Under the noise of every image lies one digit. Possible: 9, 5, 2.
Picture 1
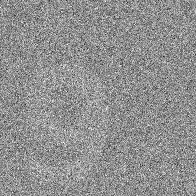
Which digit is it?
9
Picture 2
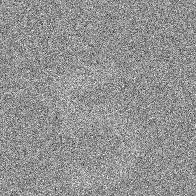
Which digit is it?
5
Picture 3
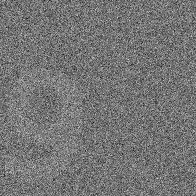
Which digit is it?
9
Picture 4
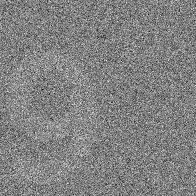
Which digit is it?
9
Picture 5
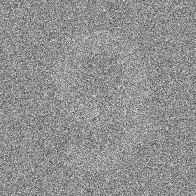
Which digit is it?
9
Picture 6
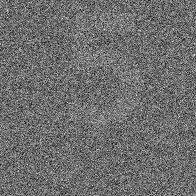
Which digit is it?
5
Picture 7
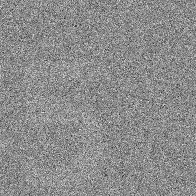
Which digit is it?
5
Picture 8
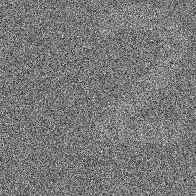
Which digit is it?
2
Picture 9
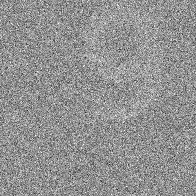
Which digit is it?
9
